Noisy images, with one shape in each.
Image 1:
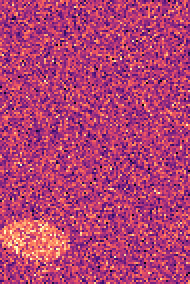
ellipse
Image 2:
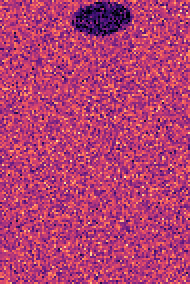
ellipse
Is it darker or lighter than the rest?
darker
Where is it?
top middle
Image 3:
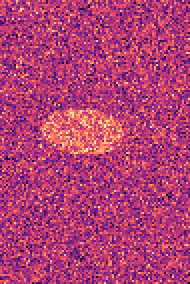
ellipse
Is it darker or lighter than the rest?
lighter
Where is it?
centre
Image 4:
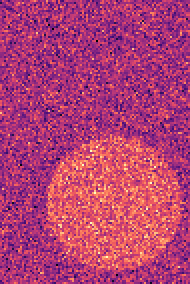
disc
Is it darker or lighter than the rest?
lighter
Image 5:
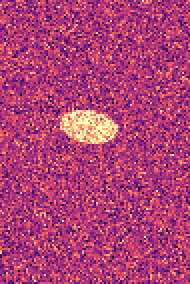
ellipse
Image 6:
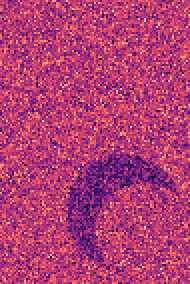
crescent
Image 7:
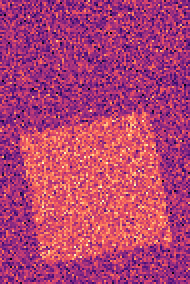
square
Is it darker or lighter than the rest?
lighter
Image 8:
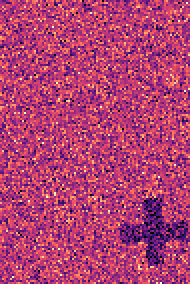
cross
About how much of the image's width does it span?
a third
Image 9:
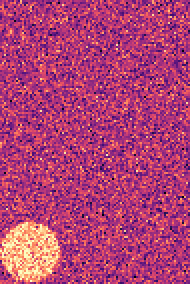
disc
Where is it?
bottom left
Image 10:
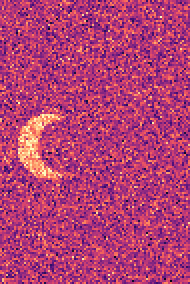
crescent
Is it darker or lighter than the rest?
lighter
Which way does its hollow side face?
right
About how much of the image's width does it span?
a quarter
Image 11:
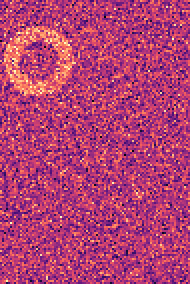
ring
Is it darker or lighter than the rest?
lighter
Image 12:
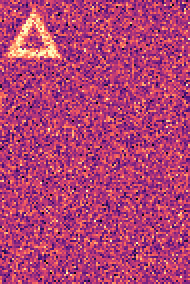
triangle frame
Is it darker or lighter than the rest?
lighter
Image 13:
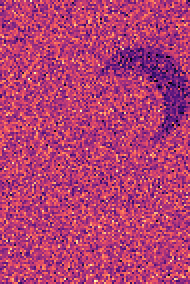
crescent
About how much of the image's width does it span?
half
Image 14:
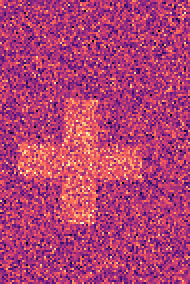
cross
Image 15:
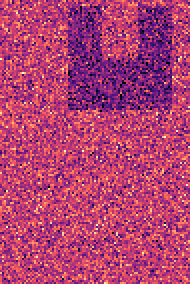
square with a notch
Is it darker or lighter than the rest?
darker
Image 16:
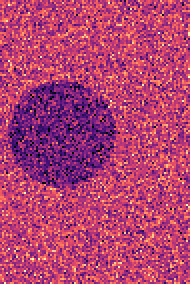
disc
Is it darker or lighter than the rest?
darker
